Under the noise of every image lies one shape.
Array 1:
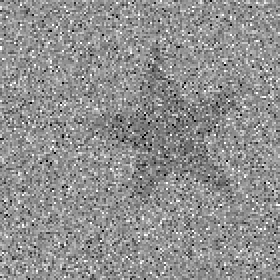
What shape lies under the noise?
star
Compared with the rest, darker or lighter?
darker
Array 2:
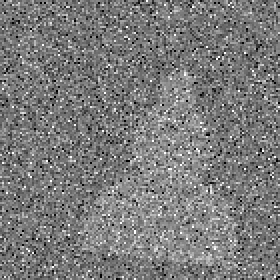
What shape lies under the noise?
chess pawn
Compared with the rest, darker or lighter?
lighter
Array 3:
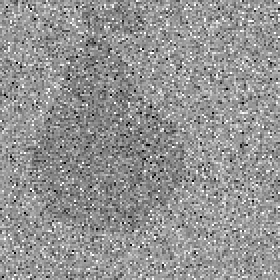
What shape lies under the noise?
pear
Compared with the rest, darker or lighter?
darker
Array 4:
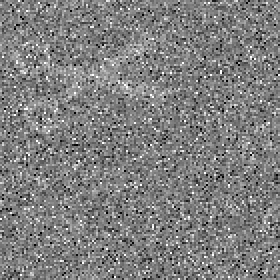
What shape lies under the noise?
pair of scissors
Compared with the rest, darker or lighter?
lighter
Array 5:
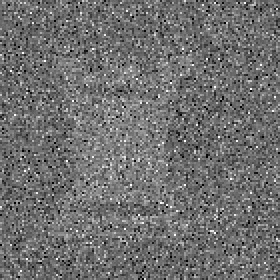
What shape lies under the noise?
chess rook
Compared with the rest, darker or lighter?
lighter
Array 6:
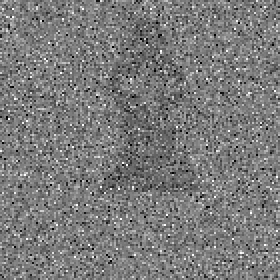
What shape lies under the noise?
chess bishop
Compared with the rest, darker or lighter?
darker
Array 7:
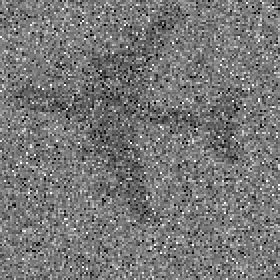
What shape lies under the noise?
airplane
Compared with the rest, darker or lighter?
darker
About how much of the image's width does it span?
nearly all
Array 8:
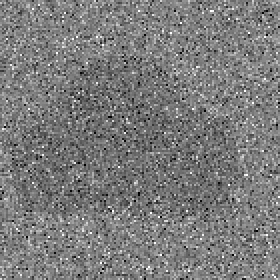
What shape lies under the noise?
cloud
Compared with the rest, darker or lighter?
darker
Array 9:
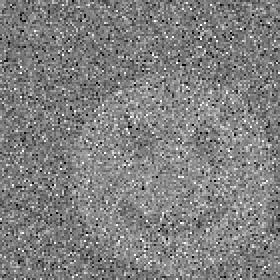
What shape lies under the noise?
smiling face
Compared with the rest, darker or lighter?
lighter
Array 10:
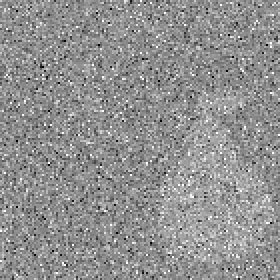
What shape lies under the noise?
pear
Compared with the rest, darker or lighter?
lighter
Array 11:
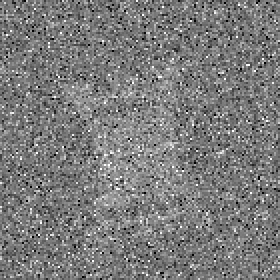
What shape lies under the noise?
chess rook
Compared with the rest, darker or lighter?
lighter
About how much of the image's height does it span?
two thirds
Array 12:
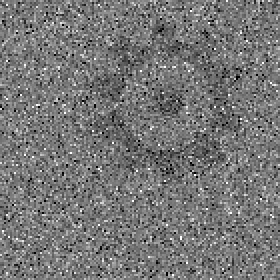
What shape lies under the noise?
gear
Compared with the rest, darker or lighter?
darker
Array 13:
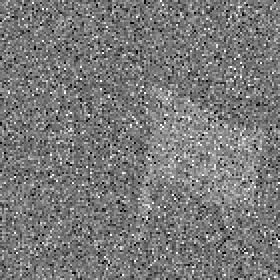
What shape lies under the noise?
flag
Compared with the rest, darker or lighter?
lighter
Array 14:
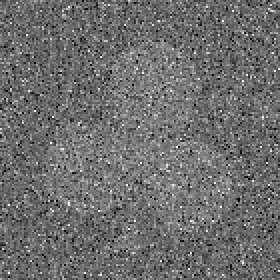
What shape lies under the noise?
club
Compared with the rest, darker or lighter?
lighter
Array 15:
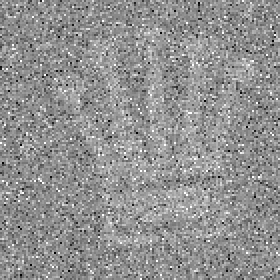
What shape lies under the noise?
chess queen
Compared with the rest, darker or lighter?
lighter
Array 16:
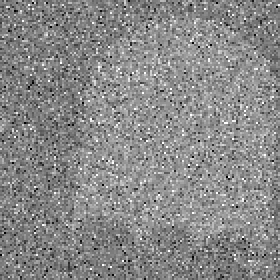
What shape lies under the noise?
ghost
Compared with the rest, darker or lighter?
lighter
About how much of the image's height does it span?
nearly all
